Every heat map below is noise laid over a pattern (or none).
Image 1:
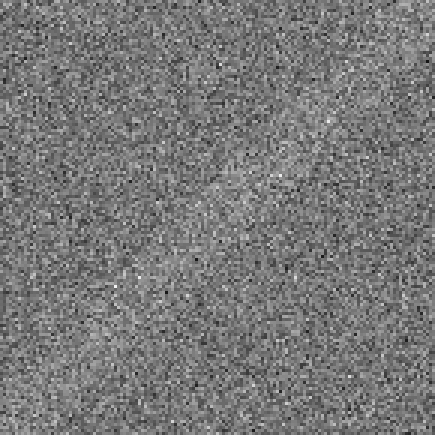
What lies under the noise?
a diagonal band
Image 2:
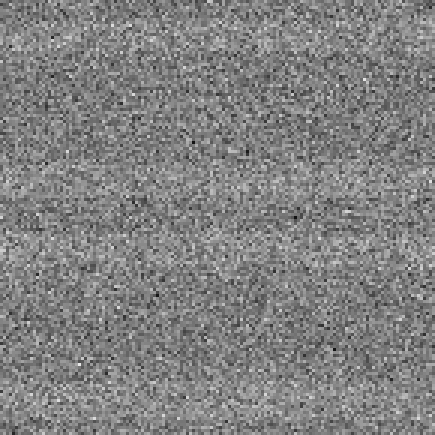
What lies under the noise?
bands of rows
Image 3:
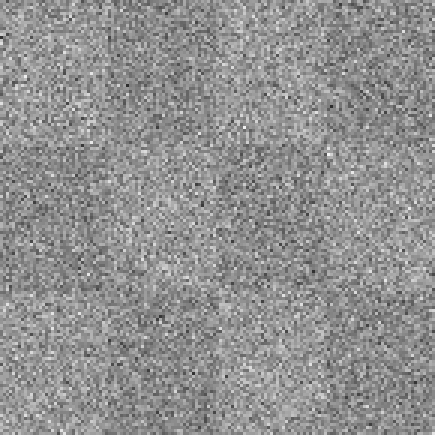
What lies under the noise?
a checkerboard
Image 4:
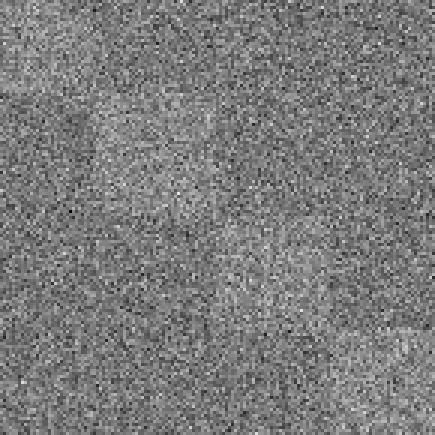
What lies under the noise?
blocks along the diagonal
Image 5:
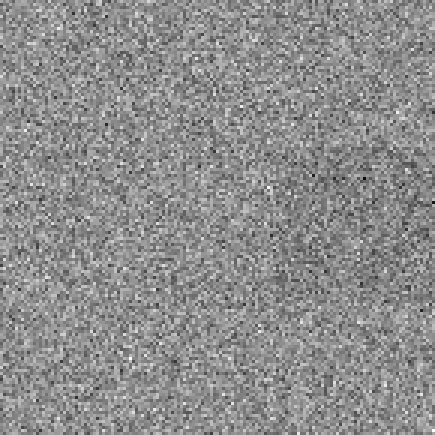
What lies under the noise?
one block
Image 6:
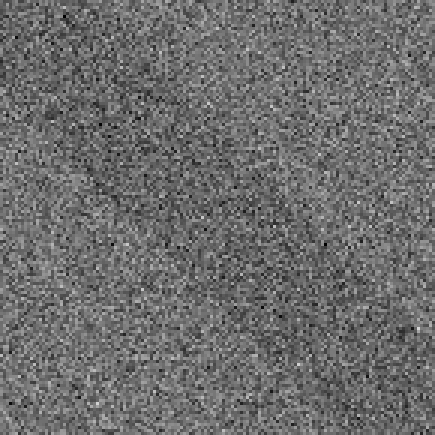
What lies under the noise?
a diagonal band
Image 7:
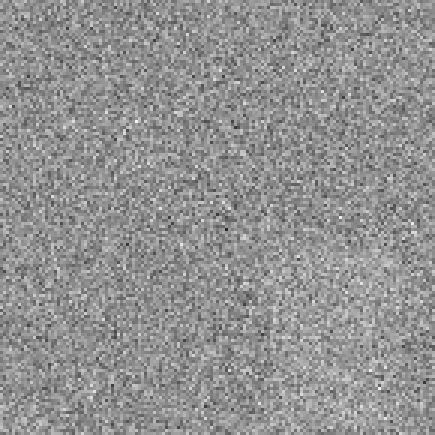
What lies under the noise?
one block
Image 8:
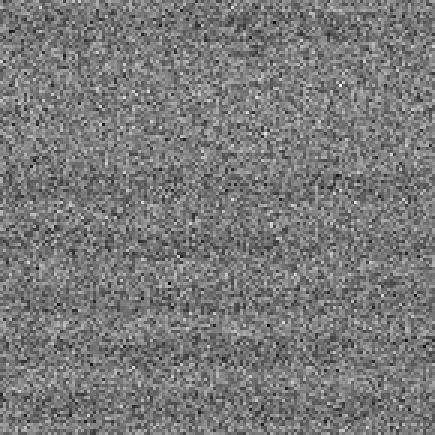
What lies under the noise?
bands of rows
